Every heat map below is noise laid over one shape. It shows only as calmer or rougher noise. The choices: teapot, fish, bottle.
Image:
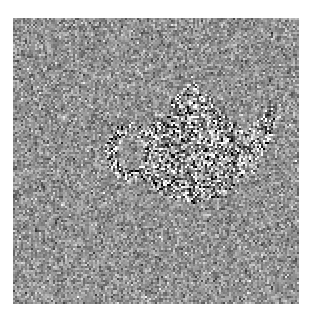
rough teapot
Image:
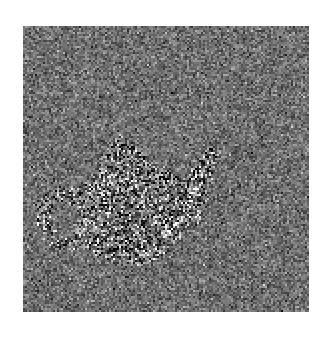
rough teapot
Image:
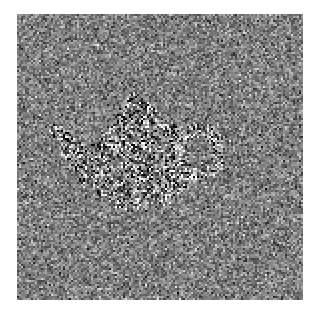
rough teapot
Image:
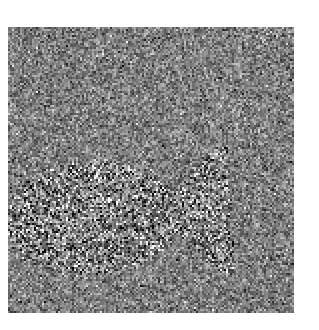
rough fish
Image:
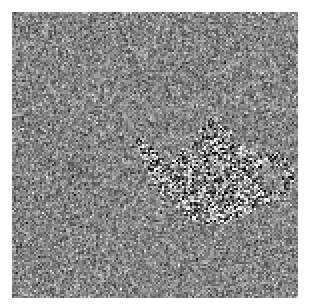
rough teapot
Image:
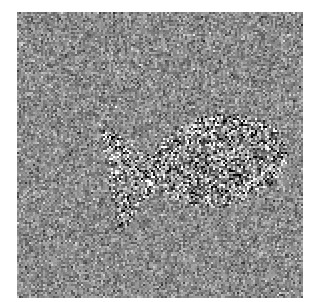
rough fish
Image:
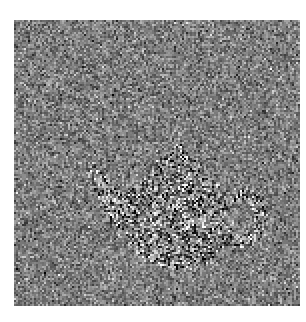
rough teapot
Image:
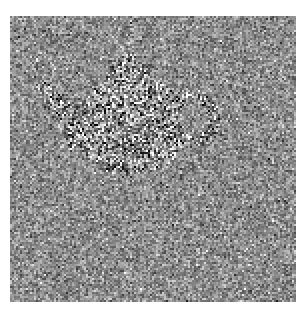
rough teapot
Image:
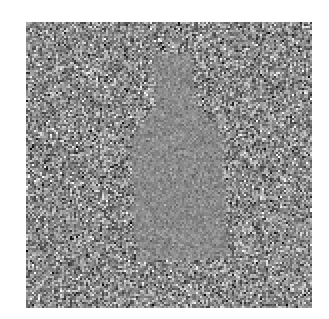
calm bottle
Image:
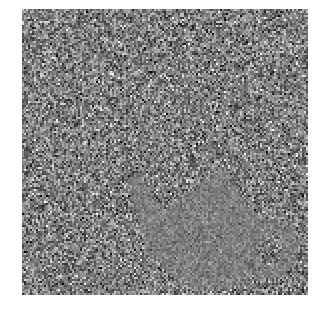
calm teapot
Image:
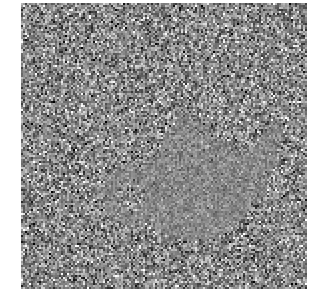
calm teapot
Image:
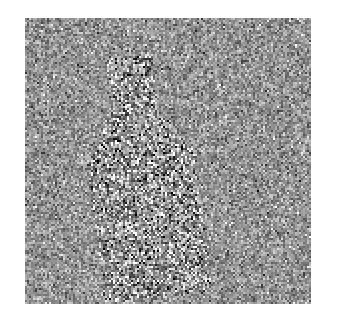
rough bottle
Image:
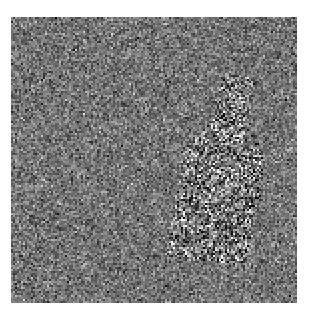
rough bottle
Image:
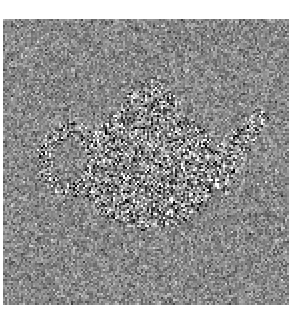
rough teapot
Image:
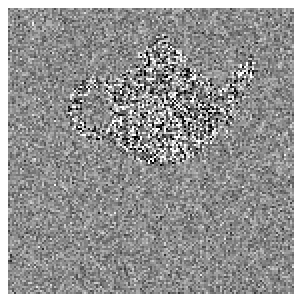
rough teapot
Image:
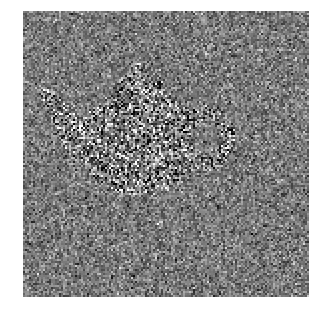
rough teapot
